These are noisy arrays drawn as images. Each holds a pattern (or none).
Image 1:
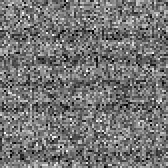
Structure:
bands of rows
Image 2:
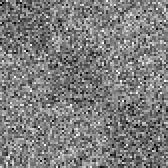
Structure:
blocks along the diagonal
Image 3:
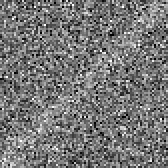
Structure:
a diagonal band
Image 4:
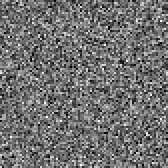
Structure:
only noise
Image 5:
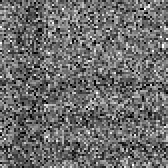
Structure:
bands of rows crossing bands of columns
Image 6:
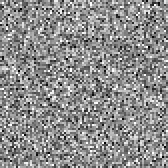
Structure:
only noise
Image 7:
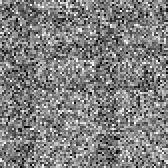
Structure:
bands of rows crossing bands of columns
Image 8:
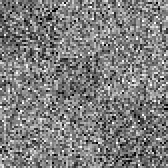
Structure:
blocks along the diagonal
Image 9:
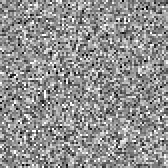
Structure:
only noise
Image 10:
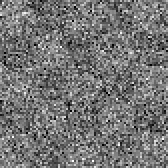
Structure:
a checkerboard
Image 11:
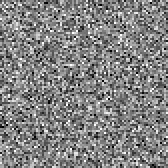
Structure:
only noise
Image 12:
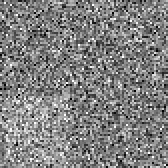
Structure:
one block
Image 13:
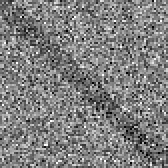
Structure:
a diagonal band
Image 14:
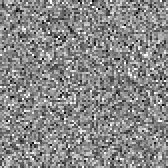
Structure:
only noise
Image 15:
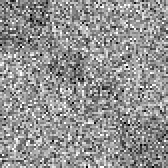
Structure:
blocks along the diagonal
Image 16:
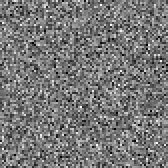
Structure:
only noise
